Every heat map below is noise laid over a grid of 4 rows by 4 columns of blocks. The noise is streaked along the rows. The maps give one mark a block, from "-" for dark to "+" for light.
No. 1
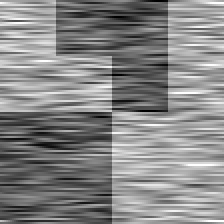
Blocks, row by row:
+ - - +
+ + - +
- - + +
- - + +
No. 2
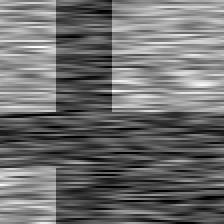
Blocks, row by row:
+ - + +
+ - + +
- - - -
+ - - -
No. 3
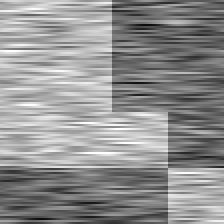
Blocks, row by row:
+ + - -
+ + - -
+ + + -
- - - +
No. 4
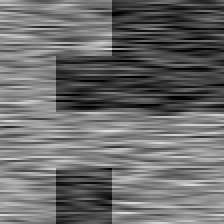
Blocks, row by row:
+ + - -
+ - - -
+ + + +
+ - + +
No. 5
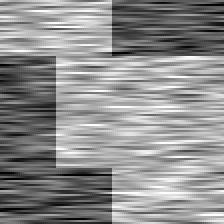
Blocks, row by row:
+ + - -
- + + +
- + + +
- - + +
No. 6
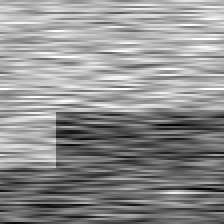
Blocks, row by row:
+ + + +
+ + + +
+ - - -
- - - -
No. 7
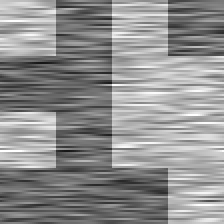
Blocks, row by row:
+ - + -
- - + +
+ - + +
- - - +
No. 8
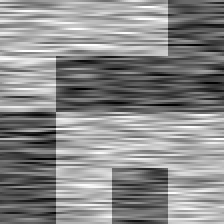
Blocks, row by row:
+ + + -
+ - - -
- + + +
- + - +
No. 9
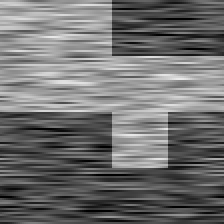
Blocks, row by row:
+ + - -
+ + + +
- - + -
- - - -
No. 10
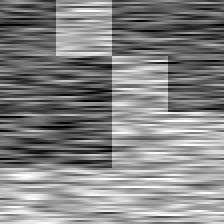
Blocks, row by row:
- + - -
- - + -
- - + +
+ + + +
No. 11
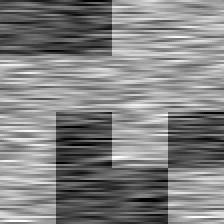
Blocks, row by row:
- - + +
+ + + +
+ - + -
+ - - +
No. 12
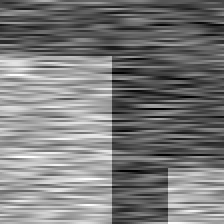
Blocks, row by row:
- - - -
+ + - -
+ + - -
+ + - +
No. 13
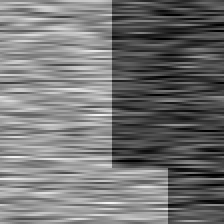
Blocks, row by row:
+ + - -
+ + - -
+ + - -
+ + + -
